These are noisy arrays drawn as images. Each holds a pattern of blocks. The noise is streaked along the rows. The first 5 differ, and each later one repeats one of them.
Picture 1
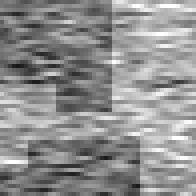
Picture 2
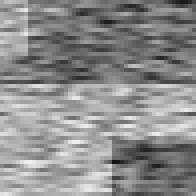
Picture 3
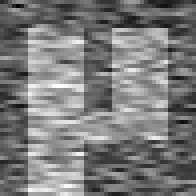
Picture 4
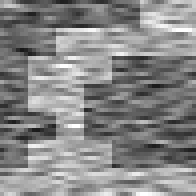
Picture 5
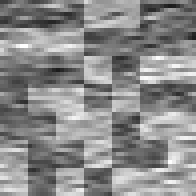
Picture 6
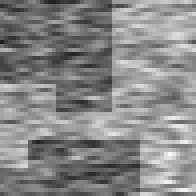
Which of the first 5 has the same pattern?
1
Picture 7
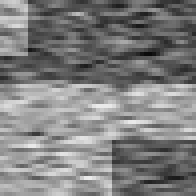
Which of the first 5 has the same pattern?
2
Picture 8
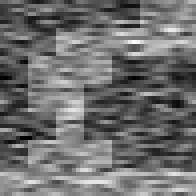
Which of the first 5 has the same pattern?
4
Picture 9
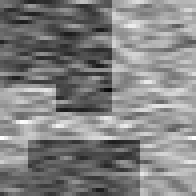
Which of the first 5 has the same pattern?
1
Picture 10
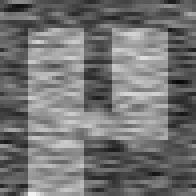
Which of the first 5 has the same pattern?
3
